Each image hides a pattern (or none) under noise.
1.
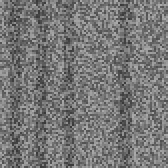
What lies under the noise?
bands of columns
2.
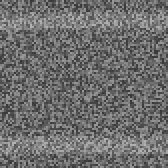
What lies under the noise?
bands of rows
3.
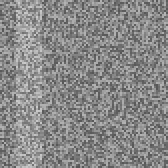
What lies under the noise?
one band of columns
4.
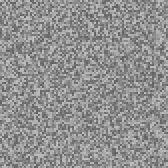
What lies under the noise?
only noise
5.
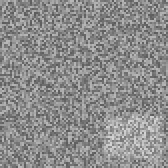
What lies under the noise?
one block
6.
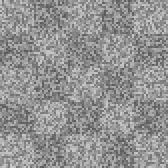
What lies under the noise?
a checkerboard
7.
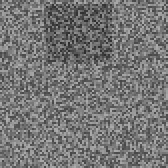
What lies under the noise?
one block
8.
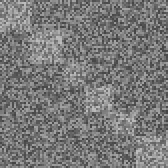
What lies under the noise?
blocks along the diagonal
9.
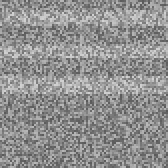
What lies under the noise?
bands of rows
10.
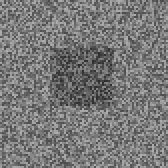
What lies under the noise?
one block
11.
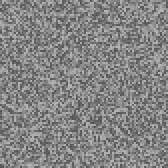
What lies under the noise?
only noise
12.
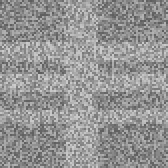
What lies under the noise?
bands of rows crossing bands of columns
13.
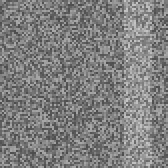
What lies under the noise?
one band of columns
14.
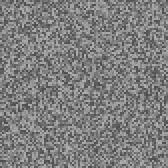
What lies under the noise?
only noise
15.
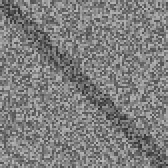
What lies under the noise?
a diagonal band
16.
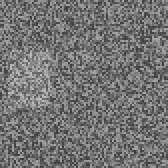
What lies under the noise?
one block
